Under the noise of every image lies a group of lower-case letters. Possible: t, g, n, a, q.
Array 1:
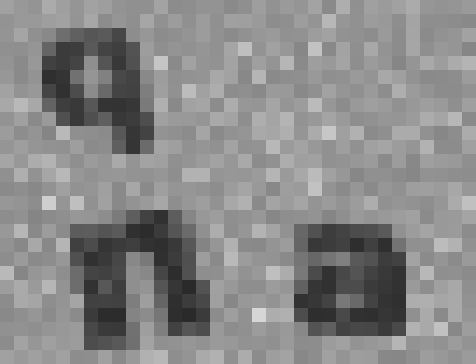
top left: q; bottom left: n; bottom right: a
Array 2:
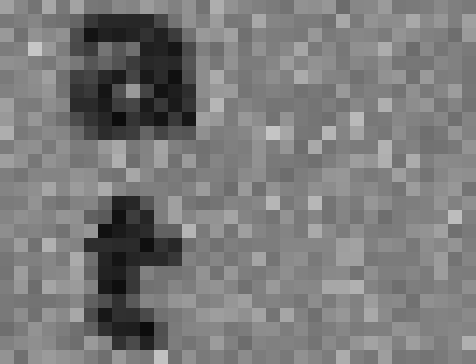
top left: a; bottom left: t
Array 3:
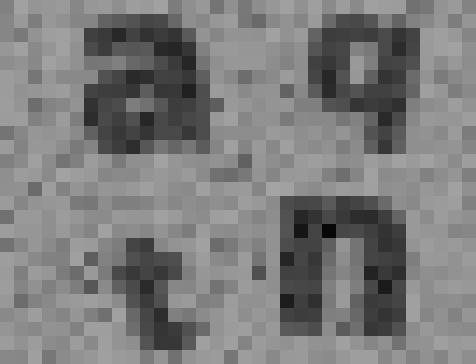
top left: a; top right: q; bottom left: t; bottom right: n
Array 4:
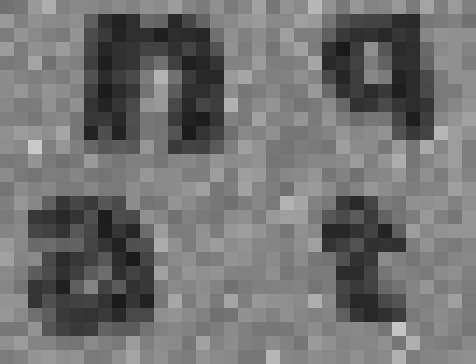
top left: n; top right: q; bottom left: a; bottom right: t
